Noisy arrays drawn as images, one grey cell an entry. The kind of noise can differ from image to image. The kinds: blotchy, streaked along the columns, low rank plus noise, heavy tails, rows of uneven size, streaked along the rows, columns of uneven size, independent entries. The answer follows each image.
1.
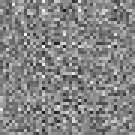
low rank plus noise
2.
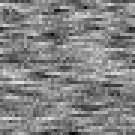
streaked along the rows
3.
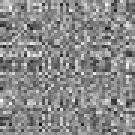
low rank plus noise
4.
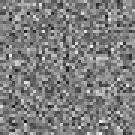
low rank plus noise
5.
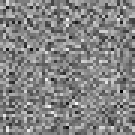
low rank plus noise
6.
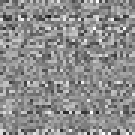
rows of uneven size
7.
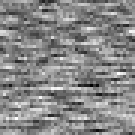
streaked along the rows
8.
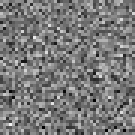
independent entries
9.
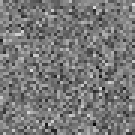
independent entries
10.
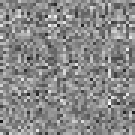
low rank plus noise
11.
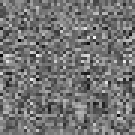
low rank plus noise
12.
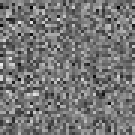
low rank plus noise
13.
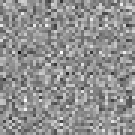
low rank plus noise
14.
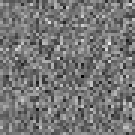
low rank plus noise
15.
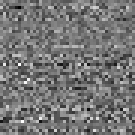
rows of uneven size
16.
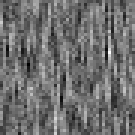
streaked along the columns
